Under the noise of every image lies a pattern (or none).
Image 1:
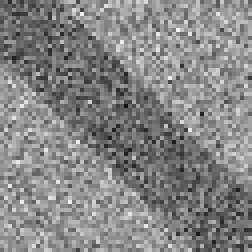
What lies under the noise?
a diagonal band
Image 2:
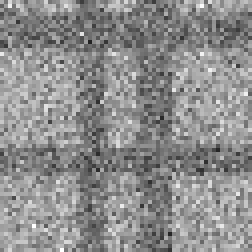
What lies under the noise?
bands of rows crossing bands of columns
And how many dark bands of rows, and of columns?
2 and 2
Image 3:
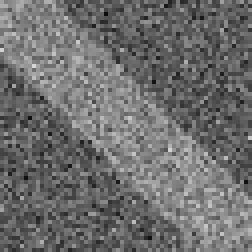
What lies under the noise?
a diagonal band
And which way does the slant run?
top left to bottom right
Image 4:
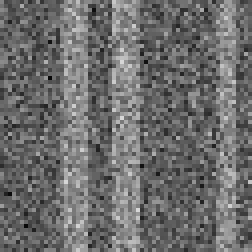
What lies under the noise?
bands of columns
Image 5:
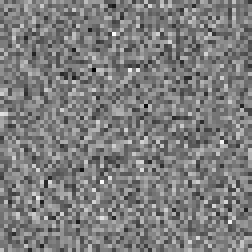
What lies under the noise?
only noise
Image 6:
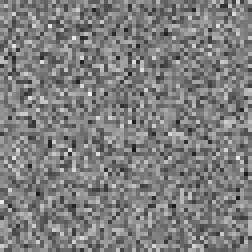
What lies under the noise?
only noise
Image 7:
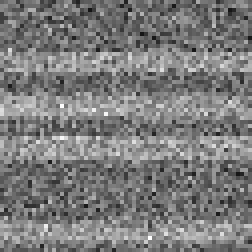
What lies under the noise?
bands of rows
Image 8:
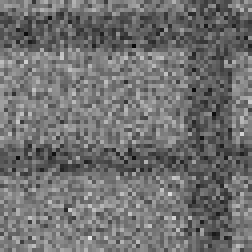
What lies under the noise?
bands of rows crossing bands of columns
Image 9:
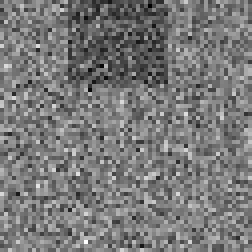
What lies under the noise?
one block
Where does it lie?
top middle
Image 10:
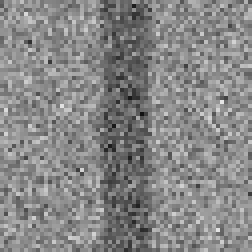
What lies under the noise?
one band of columns
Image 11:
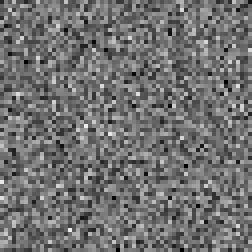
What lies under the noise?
only noise
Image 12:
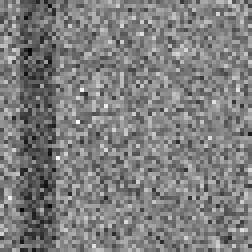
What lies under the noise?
one band of columns
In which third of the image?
left
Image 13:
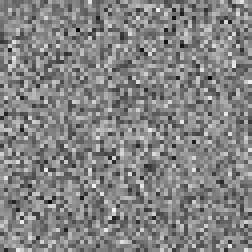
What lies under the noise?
only noise
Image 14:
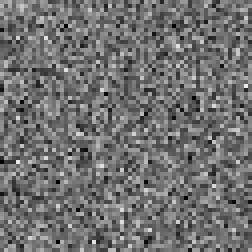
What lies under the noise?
only noise
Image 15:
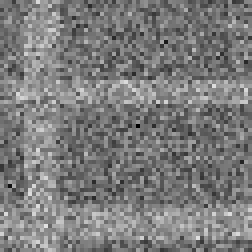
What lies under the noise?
bands of rows crossing bands of columns
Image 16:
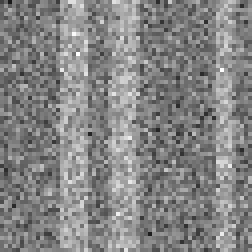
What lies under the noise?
bands of columns
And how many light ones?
3
